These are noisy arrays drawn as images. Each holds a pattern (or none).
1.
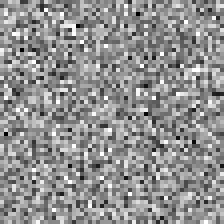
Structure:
only noise
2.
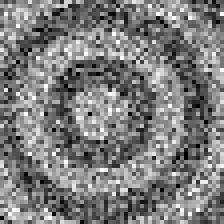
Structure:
rings round one point
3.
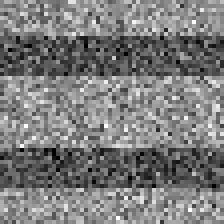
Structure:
horizontal stripes
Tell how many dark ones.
2
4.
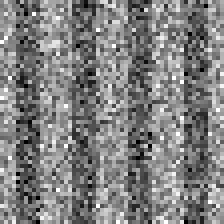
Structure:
vertical stripes
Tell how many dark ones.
4
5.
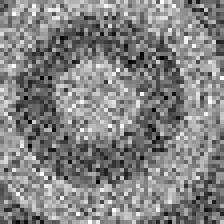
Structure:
rings round one point
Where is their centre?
centre
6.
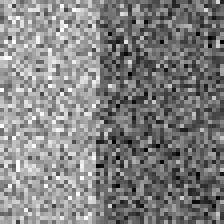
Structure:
a sharp edge
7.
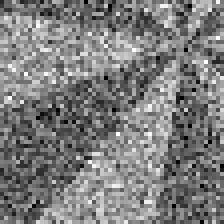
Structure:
spokes from one point
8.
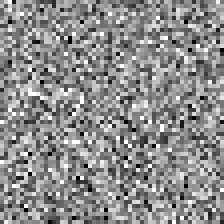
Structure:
only noise
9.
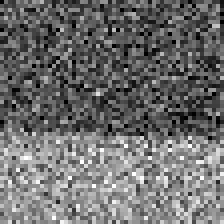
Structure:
a sharp edge
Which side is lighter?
bottom
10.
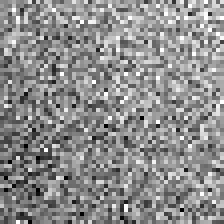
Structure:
a smooth slope
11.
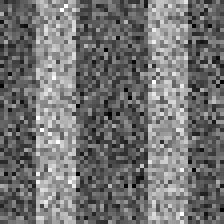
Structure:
vertical stripes
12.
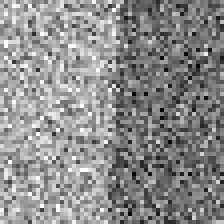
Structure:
a sharp edge
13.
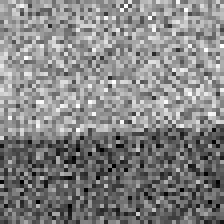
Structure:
a sharp edge
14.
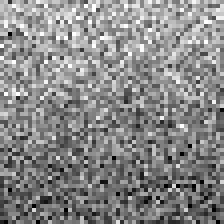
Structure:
a smooth slope
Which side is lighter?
top
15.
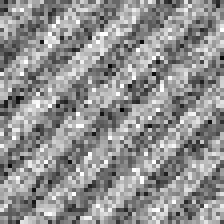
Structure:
diagonal stripes
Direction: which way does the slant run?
bottom left to top right
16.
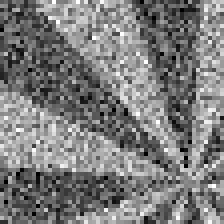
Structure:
spokes from one point
